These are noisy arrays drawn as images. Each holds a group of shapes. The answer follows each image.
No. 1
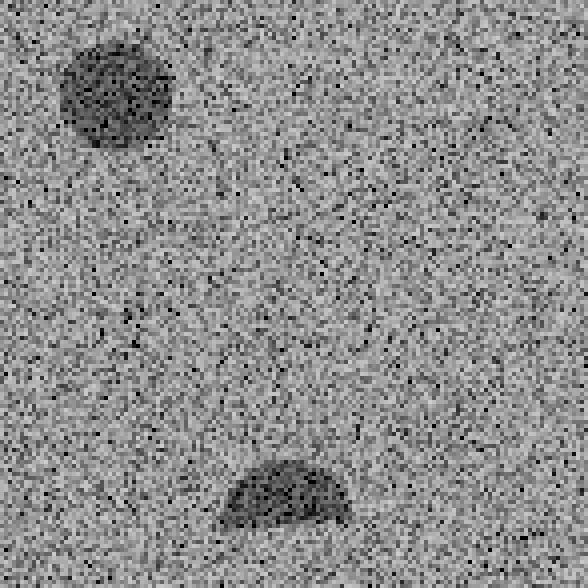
top left: dark disc; bottom middle: dark half disc
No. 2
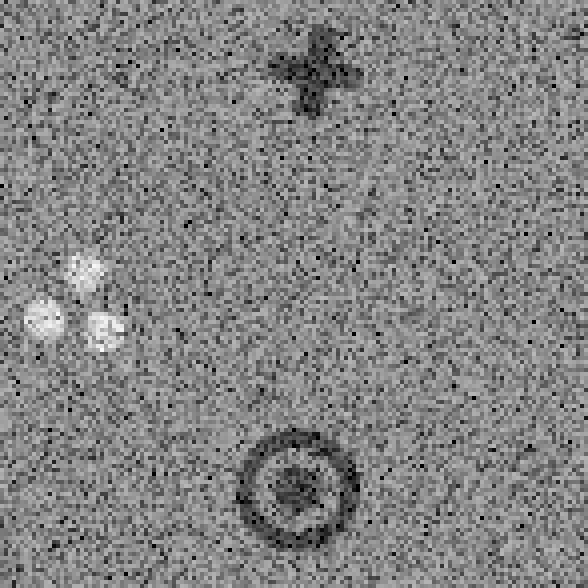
top middle: dark cross; middle left: light three dots; bottom middle: dark bullseye
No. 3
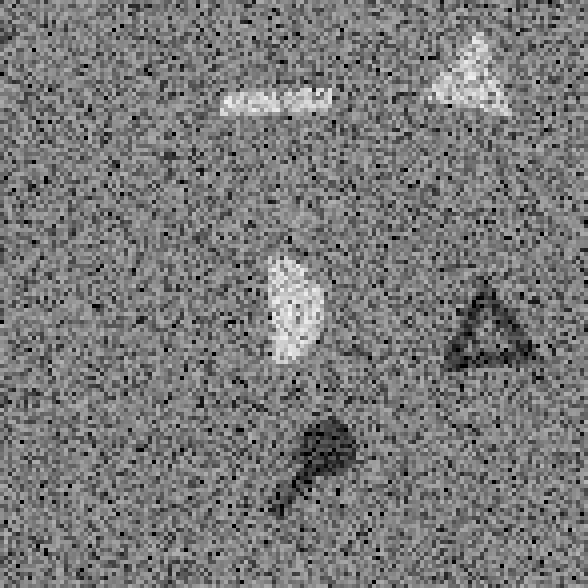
top middle: light bar; top right: light triangle; centre: light half disc; middle right: dark triangle frame; bottom middle: dark lollipop
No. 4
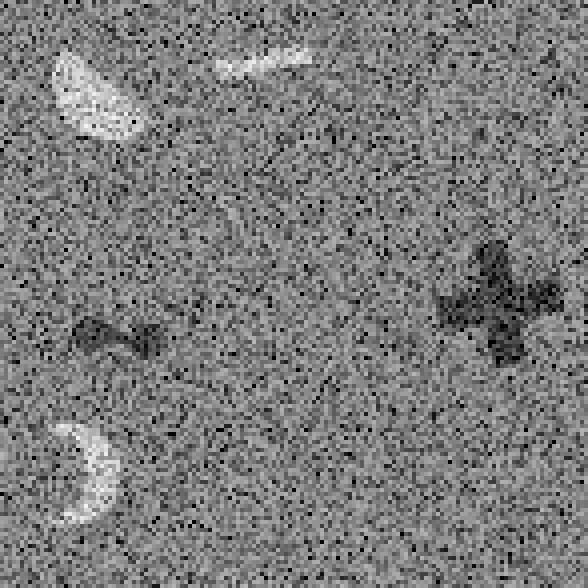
top left: light half disc; top middle: light bar; middle left: dark dumbbell; middle right: dark cross; bottom left: light crescent
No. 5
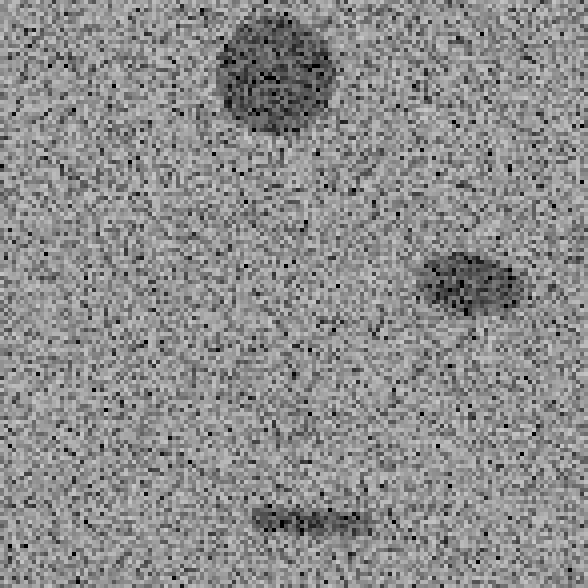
top middle: dark disc; middle right: dark ellipse; bottom middle: dark bar
